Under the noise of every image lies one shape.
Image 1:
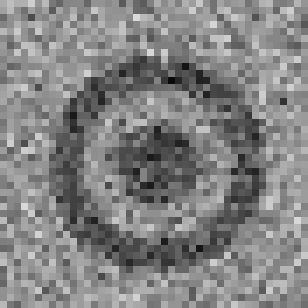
bullseye
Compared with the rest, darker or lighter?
darker
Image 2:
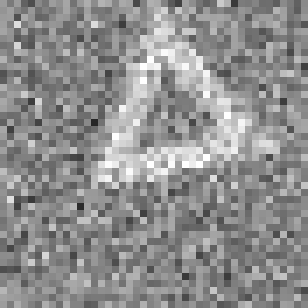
triangle frame
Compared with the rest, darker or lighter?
lighter
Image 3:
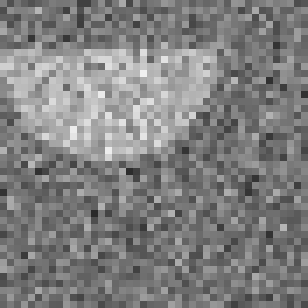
half disc
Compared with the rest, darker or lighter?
lighter
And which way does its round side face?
down
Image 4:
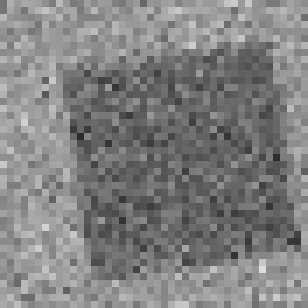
square
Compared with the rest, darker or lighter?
darker
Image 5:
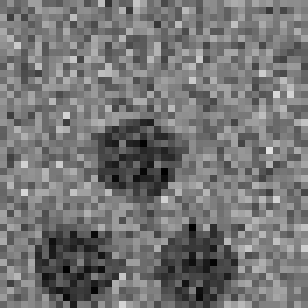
three dots
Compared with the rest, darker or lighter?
darker
